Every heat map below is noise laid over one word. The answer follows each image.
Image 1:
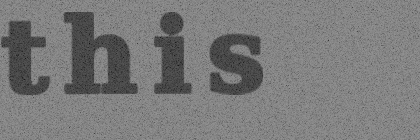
this
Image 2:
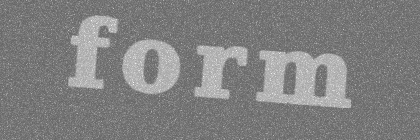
form
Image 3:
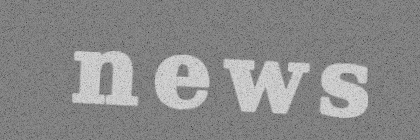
news
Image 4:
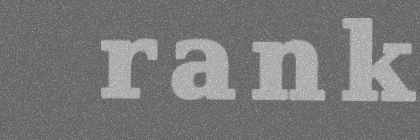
rank
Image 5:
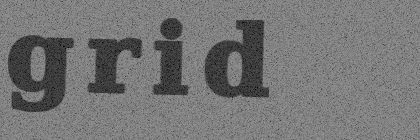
grid
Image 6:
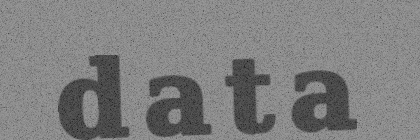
data
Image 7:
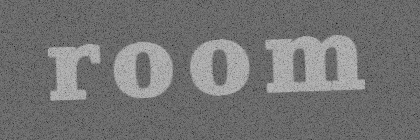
room
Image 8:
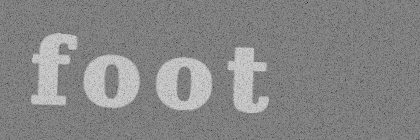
foot
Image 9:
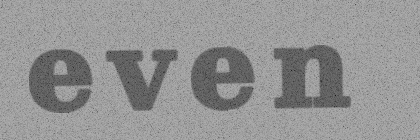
even
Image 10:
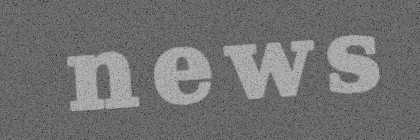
news
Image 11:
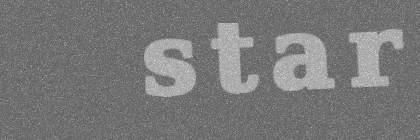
star
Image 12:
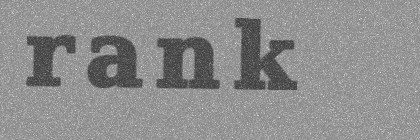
rank
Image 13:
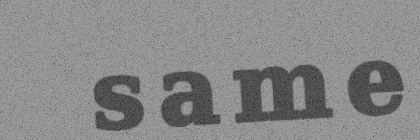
same
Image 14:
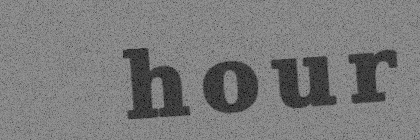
hour
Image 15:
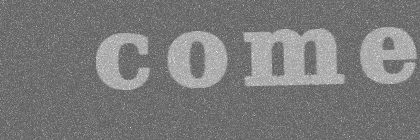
come
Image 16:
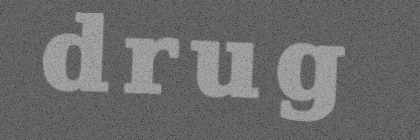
drug
